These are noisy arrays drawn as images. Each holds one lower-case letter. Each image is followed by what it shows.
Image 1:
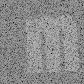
light m
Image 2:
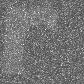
light r
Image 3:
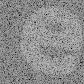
light e
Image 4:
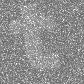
light t
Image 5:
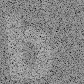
light b
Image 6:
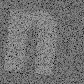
light n
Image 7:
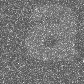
light a
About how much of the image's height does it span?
two thirds
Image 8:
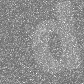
light d
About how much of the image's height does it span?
nearly all
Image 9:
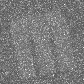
light m
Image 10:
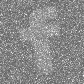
light f
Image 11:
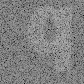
light q
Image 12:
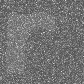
light r
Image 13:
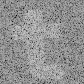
light t
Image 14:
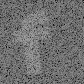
light f
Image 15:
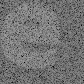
light e
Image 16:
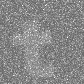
light t
